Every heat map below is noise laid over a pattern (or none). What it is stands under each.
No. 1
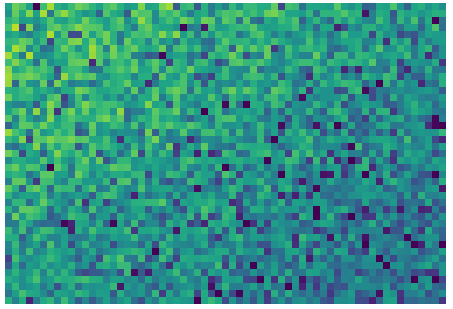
a smooth slope
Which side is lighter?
top left
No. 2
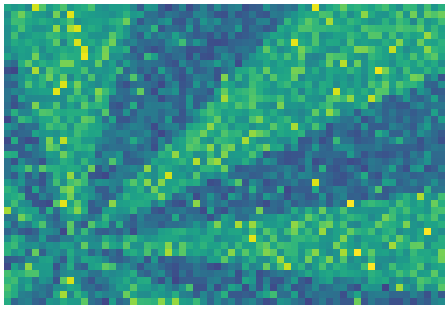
spokes from one point
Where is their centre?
bottom left
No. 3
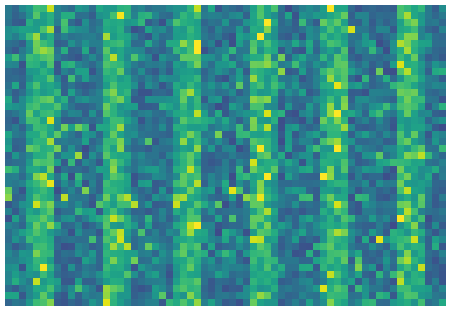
vertical stripes
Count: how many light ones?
6
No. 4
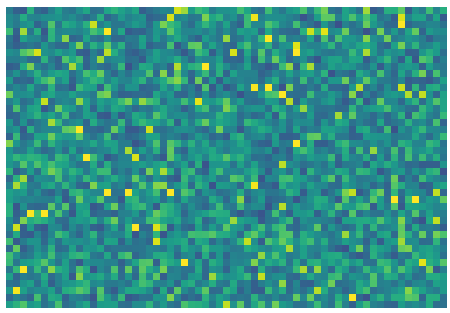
only noise
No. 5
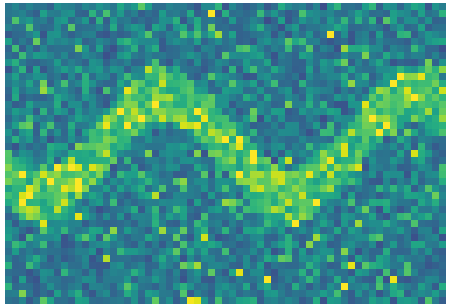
a wavy band
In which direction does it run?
left to right
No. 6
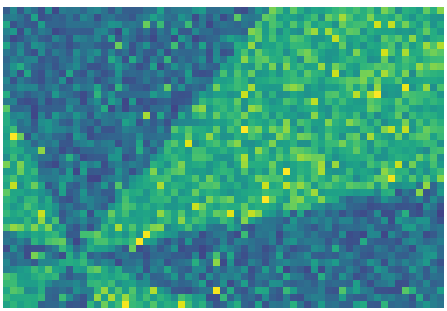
spokes from one point
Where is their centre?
bottom left
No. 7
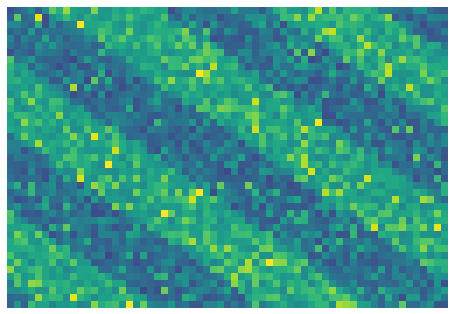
diagonal stripes
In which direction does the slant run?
top left to bottom right
